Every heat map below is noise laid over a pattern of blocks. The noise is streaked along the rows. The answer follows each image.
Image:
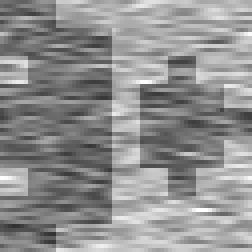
top and bottom mirror each other
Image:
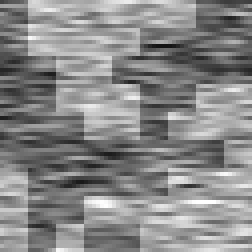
no symmetry
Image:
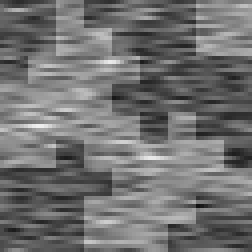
mirrored about the diagonal from the bottom left
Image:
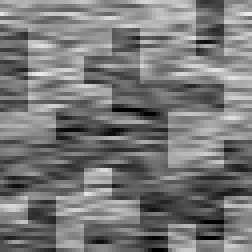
no symmetry
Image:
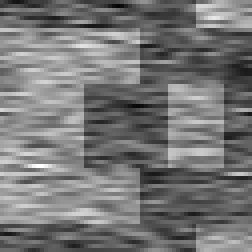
top and bottom mirror each other
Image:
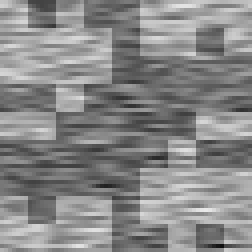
the same after a half turn
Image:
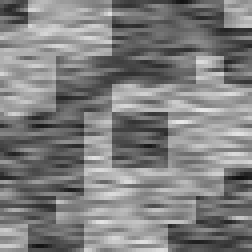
mirrored about the diagonal from the top left
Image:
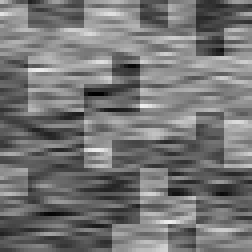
no symmetry
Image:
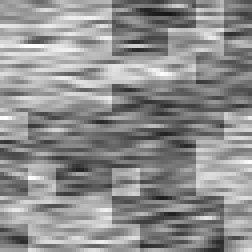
no symmetry
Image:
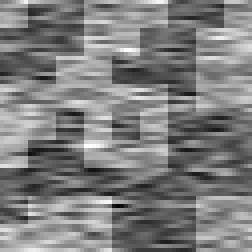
mirrored about the diagonal from the top left
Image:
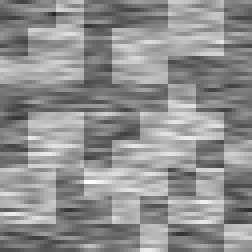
mirrored about the diagonal from the top left
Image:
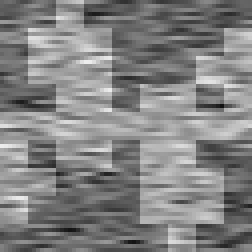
the same after a half turn
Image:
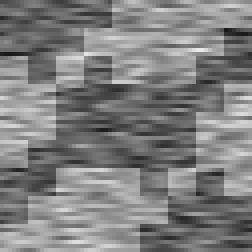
the same after a half turn
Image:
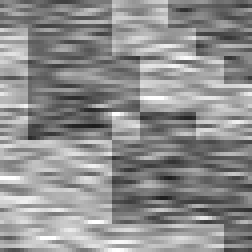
mirrored about the diagonal from the bottom left
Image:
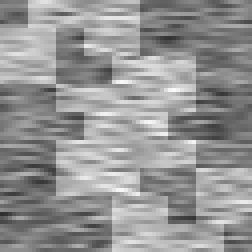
the same after a half turn
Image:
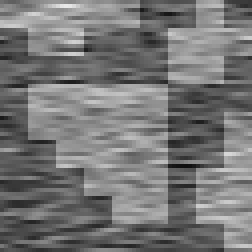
mirrored about the diagonal from the bottom left
